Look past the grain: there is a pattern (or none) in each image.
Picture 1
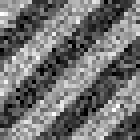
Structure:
diagonal stripes
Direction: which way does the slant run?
bottom left to top right
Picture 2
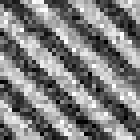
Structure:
diagonal stripes
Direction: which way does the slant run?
top left to bottom right
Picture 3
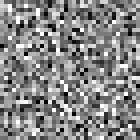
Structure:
only noise
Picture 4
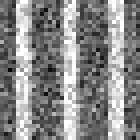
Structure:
vertical stripes
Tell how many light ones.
3
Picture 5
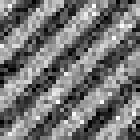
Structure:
diagonal stripes
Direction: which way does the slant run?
bottom left to top right
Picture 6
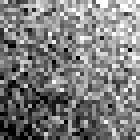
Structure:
a smooth slope
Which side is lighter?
top right
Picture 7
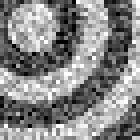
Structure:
rings round one point
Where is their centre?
top left
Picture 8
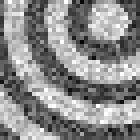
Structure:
rings round one point
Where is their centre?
top right
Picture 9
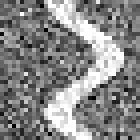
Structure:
a wavy band
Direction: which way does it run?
top to bottom
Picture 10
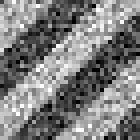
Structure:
diagonal stripes
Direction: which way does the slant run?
bottom left to top right
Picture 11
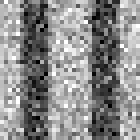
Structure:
vertical stripes
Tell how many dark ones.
2
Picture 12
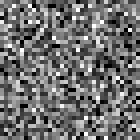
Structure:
only noise
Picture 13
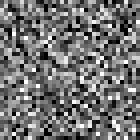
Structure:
only noise
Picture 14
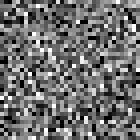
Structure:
only noise
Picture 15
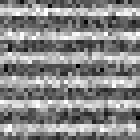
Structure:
horizontal stripes
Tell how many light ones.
6
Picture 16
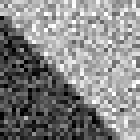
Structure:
a sharp edge
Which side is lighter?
top right
